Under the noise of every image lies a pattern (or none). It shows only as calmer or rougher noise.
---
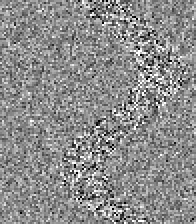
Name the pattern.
a wavy band
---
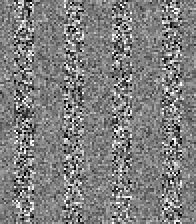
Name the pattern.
vertical stripes
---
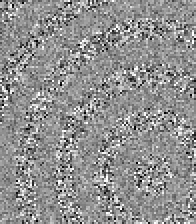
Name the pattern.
rings round one point
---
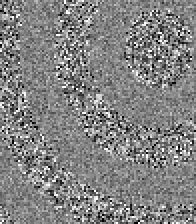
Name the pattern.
rings round one point
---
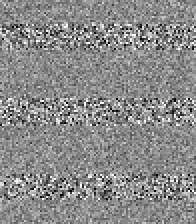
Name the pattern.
horizontal stripes
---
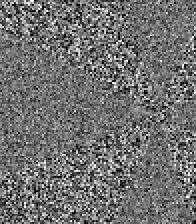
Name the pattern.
spokes from one point
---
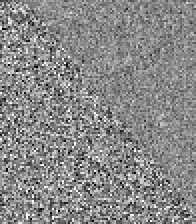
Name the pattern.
a sharp edge
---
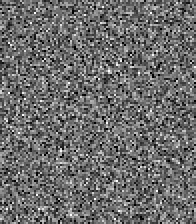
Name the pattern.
only noise
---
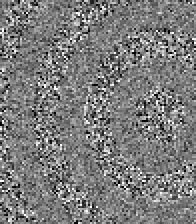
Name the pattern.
rings round one point
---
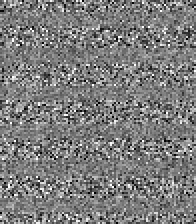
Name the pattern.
horizontal stripes
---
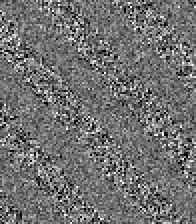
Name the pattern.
diagonal stripes
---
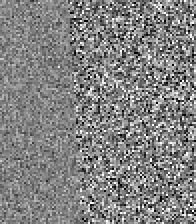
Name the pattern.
a sharp edge
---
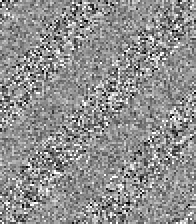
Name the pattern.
diagonal stripes
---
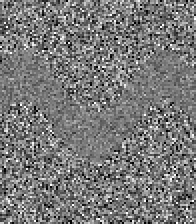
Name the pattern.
a wavy band
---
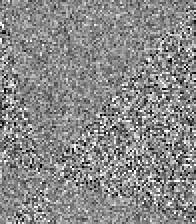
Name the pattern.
spokes from one point
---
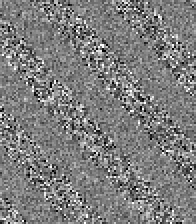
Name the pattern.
diagonal stripes
